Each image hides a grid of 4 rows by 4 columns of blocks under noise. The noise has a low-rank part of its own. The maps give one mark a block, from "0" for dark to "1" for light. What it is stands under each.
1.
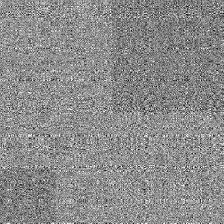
1100
1100
1111
0111
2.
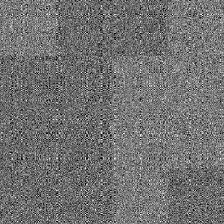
1001
0011
0011
0010
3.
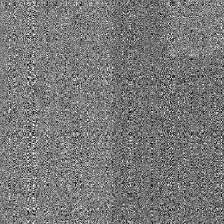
1101
1100
1100
1100
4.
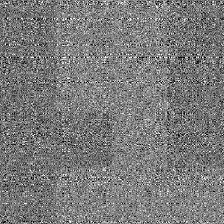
0110
0110
0010
0111
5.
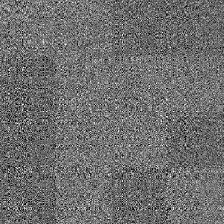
1100
0111
0110
0101
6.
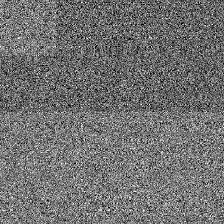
1000
0000
1111
1111
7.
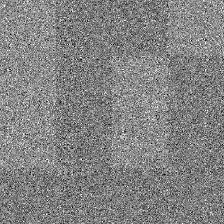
1001
1010
1010
0000
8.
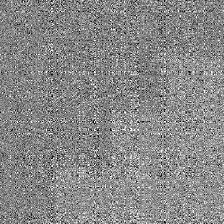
0000
0001
0011
0111
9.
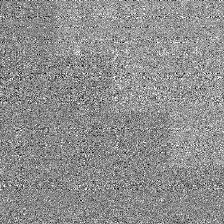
0111
0011
0001
0000
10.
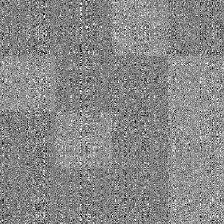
0010
1001
0101
0001
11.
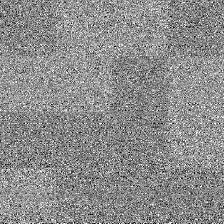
0110
1101
0001
1000
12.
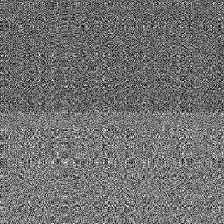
0000
0000
1111
1111
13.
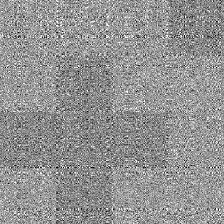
1110
1011
0001
1011
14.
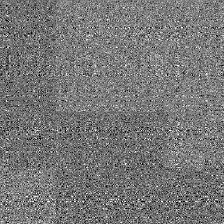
0111
0111
0001
1000
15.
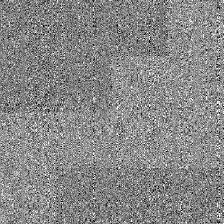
0001
0011
1111
1000
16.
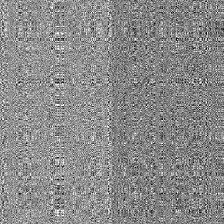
1100
1100
1100
1100
